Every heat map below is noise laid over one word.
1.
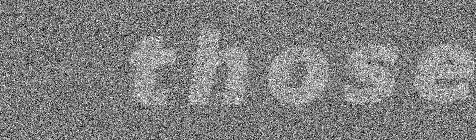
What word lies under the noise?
those
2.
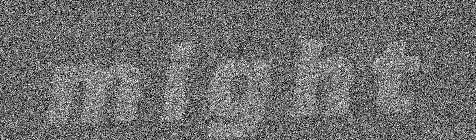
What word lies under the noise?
might
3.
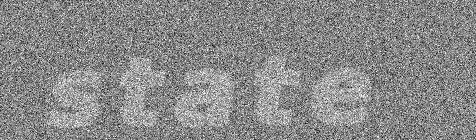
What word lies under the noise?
state
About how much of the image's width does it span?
two thirds
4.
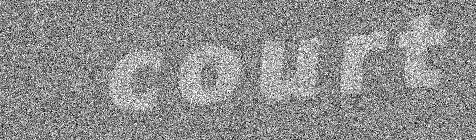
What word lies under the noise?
court
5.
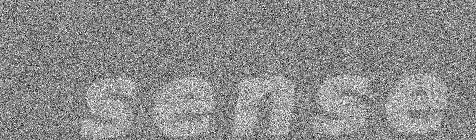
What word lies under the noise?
sense
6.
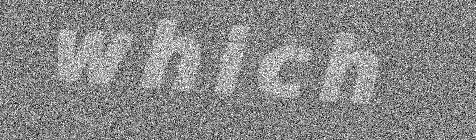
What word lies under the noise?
which
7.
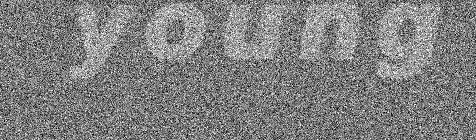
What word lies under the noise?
young
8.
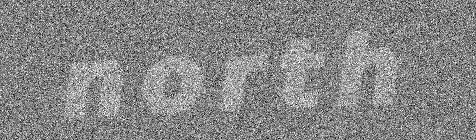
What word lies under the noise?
north
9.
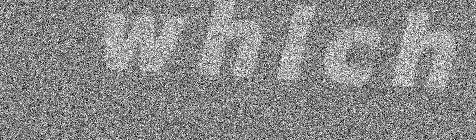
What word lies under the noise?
which
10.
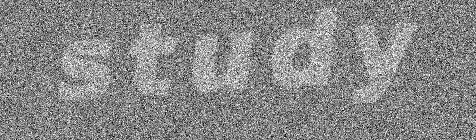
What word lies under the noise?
study
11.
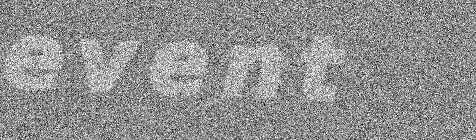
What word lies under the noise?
event
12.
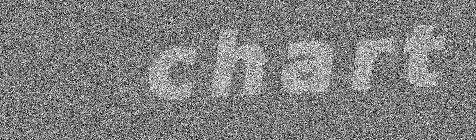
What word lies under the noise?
chart
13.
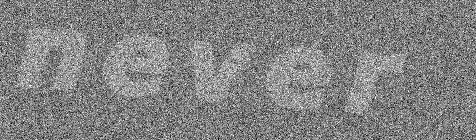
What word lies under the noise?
never
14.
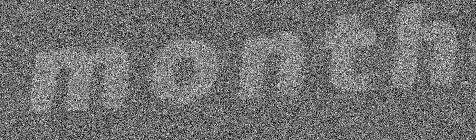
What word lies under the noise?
month
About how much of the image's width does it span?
nearly all
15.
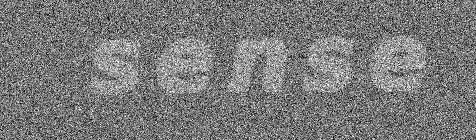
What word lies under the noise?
sense
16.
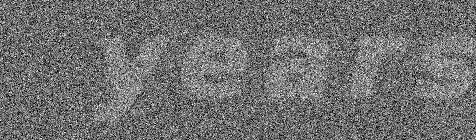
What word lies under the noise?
years
